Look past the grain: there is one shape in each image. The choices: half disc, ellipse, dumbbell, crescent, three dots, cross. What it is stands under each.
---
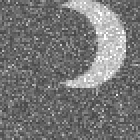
crescent
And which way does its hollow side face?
left
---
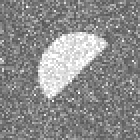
half disc
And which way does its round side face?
up and left
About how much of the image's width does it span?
half
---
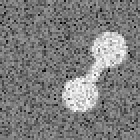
dumbbell
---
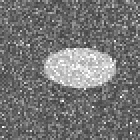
ellipse
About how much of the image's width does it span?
half
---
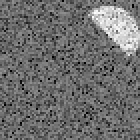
half disc
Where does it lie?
top right
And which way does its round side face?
up and right
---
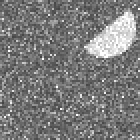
half disc
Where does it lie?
top right
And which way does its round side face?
down and right
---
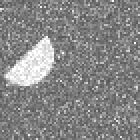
half disc
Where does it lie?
middle left
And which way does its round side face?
down and right
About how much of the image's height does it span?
a third
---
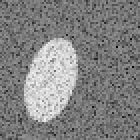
ellipse
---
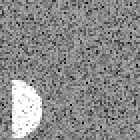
half disc
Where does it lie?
bottom left
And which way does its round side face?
right
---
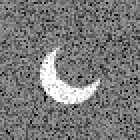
crescent
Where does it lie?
centre
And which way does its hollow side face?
up and right
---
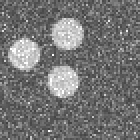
three dots
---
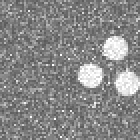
three dots
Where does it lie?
middle right
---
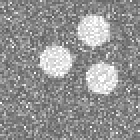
three dots
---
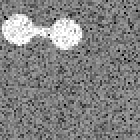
dumbbell
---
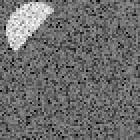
half disc
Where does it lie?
top left
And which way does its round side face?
up and left
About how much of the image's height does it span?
a third
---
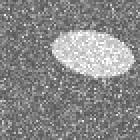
ellipse
